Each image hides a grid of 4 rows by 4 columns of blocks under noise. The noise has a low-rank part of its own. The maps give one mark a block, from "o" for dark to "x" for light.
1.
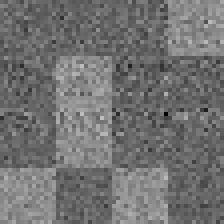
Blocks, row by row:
o o o x
o x o o
o x o o
x o x o
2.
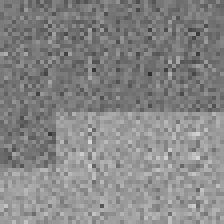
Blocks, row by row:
o o o o
o o o o
o x x x
x x x x
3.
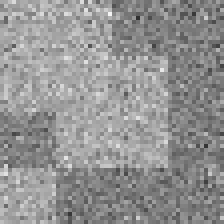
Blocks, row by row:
x x o o
x x x o
o x x o
x o o o
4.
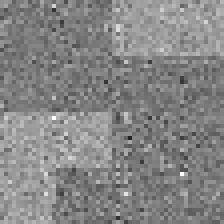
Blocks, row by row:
o o x x
o o o o
x x o o
x o o o
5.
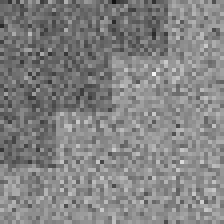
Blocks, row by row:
o o o x
o o x x
o x x x
x x x x
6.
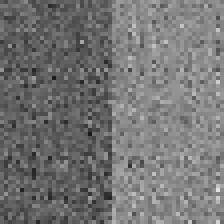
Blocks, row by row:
o o x x
o o x x
o o x x
o o x x
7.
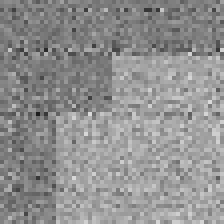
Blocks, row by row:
o o o o
o o x x
o x x x
o x x x
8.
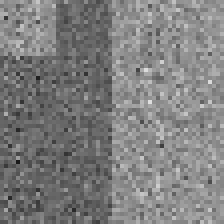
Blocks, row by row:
x o x x
o o x x
o o x x
o o x x
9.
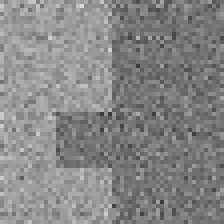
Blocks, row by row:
x x o o
x x o o
x o o o
x x o o
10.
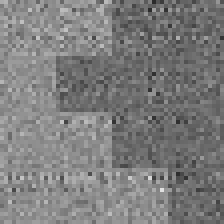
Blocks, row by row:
x x o o
x o o o
x x o o
x x x o
